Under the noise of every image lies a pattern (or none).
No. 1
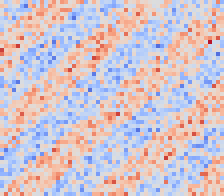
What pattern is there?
diagonal stripes
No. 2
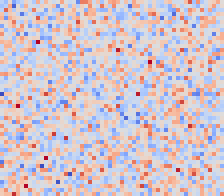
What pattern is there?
only noise
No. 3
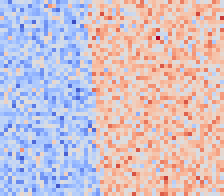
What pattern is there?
a sharp edge
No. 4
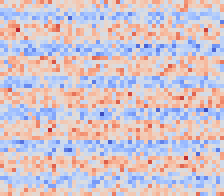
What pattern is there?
horizontal stripes
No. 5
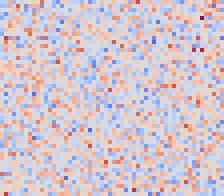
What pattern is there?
only noise
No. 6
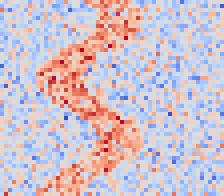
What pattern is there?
a wavy band
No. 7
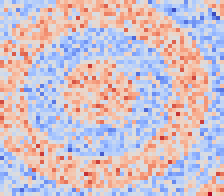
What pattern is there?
rings round one point
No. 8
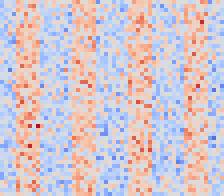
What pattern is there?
vertical stripes
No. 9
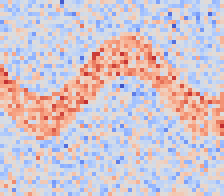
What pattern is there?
a wavy band
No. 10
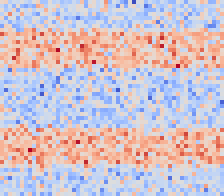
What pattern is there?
horizontal stripes
